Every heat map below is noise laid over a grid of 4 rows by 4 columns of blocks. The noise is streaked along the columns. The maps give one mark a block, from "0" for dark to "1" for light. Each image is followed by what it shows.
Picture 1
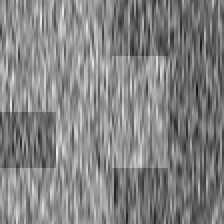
1 1 0 0
1 1 1 0
0 1 1 0
1 1 0 0
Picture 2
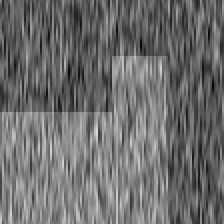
0 0 0 0
0 0 1 0
1 1 1 0
1 1 1 0
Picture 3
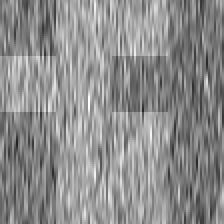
0 1 1 0
1 1 0 0
0 1 1 0
0 1 1 0
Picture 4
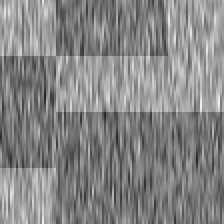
1 0 0 1
0 1 1 1
0 0 0 0
1 0 0 0
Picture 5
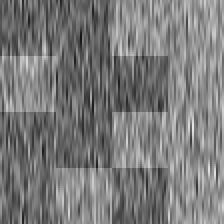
0 0 1 1
1 0 0 1
0 0 1 1
0 1 0 1
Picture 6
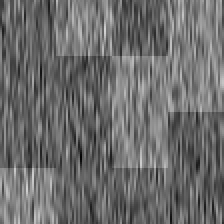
0 1 0 1
0 0 1 1
0 0 1 0
1 0 0 0
